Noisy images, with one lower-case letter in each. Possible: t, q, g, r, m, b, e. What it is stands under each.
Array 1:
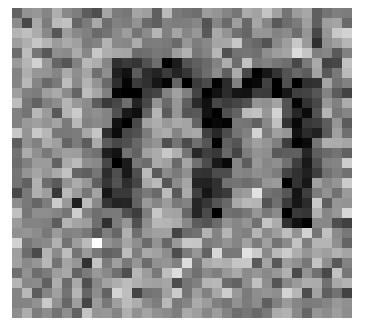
m
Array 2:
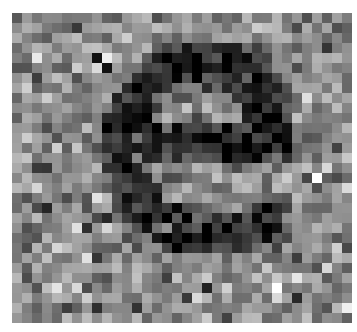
e
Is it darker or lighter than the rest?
darker
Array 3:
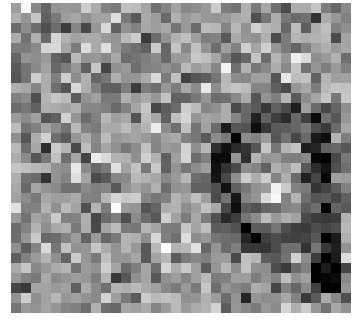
q
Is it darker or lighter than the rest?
darker
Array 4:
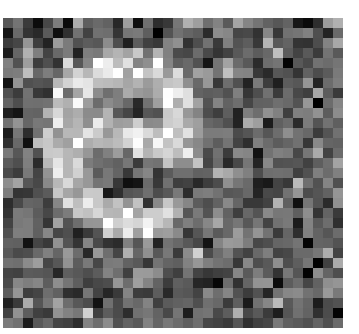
e
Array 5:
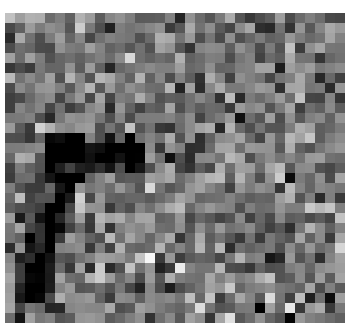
r
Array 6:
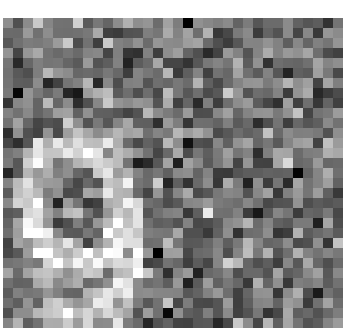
g
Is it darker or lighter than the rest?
lighter
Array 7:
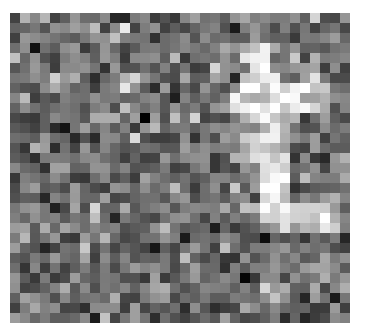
t
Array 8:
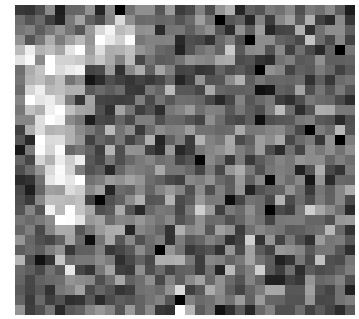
r
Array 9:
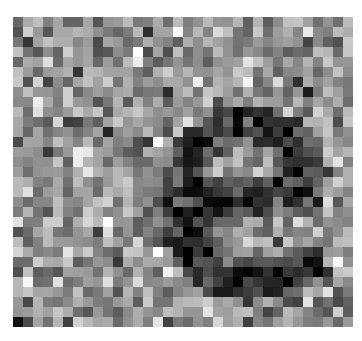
e
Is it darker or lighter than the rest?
darker
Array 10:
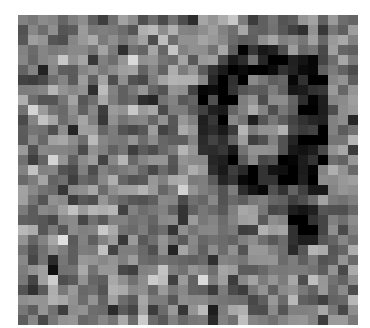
q
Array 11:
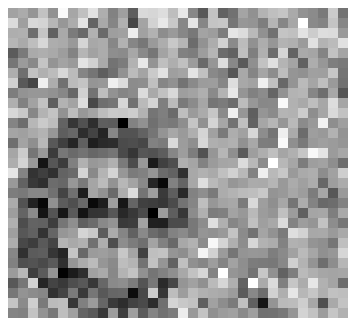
e
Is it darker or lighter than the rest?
darker
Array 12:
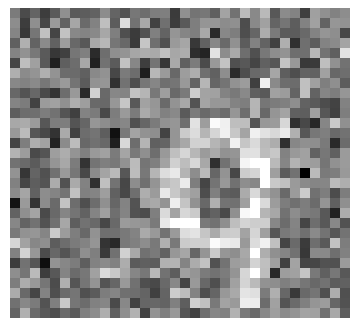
q
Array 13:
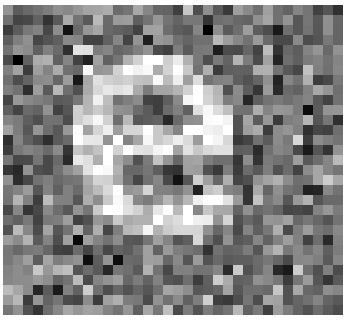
e
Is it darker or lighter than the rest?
lighter
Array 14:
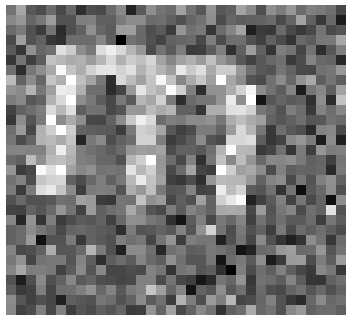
m
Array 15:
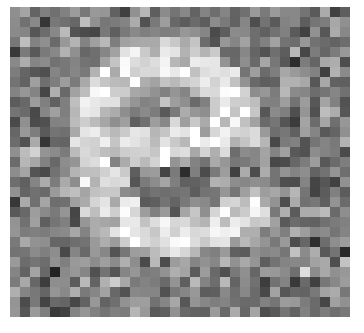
e
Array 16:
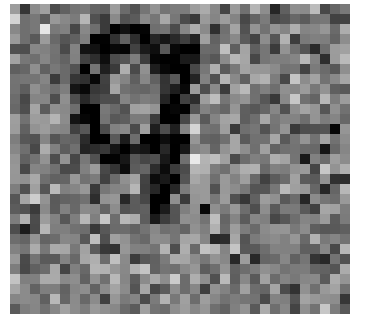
q
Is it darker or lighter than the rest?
darker
